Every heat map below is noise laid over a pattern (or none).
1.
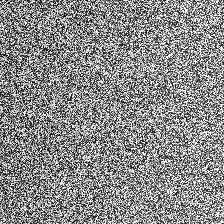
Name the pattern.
a smooth slope
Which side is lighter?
right
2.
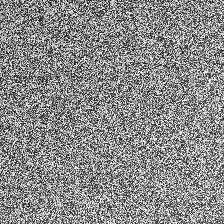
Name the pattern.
a smooth slope
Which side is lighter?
bottom right
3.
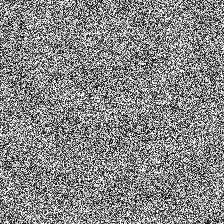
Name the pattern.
rings round one point
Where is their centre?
top middle
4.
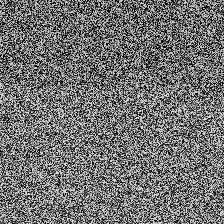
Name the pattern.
a sharp edge
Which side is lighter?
bottom
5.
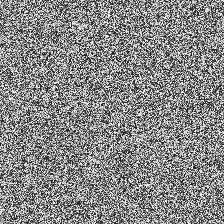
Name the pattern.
only noise
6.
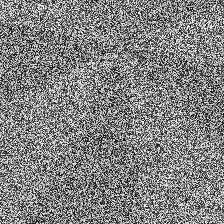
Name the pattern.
spokes from one point
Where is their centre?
top middle
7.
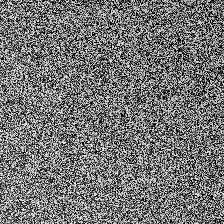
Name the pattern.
a smooth slope
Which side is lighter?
bottom left
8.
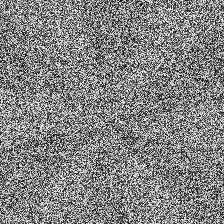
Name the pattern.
spokes from one point
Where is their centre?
centre
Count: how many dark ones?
6
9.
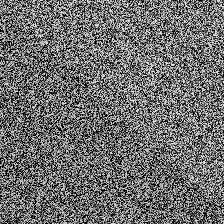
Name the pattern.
a sharp edge
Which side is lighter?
top right
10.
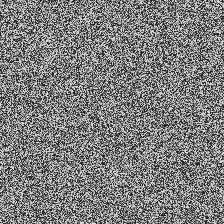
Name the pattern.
only noise
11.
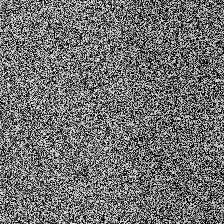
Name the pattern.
a sharp edge
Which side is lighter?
left
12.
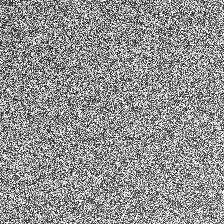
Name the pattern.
a smooth slope
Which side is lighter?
bottom right
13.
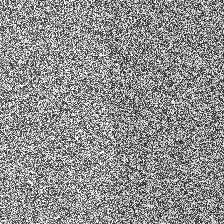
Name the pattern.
a sharp edge
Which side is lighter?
left
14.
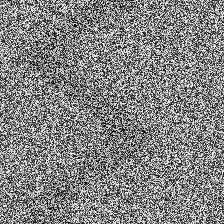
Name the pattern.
a wavy band
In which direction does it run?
top to bottom
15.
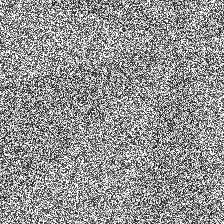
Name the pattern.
spokes from one point
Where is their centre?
top right
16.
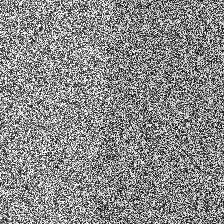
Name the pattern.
a sharp edge
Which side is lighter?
left
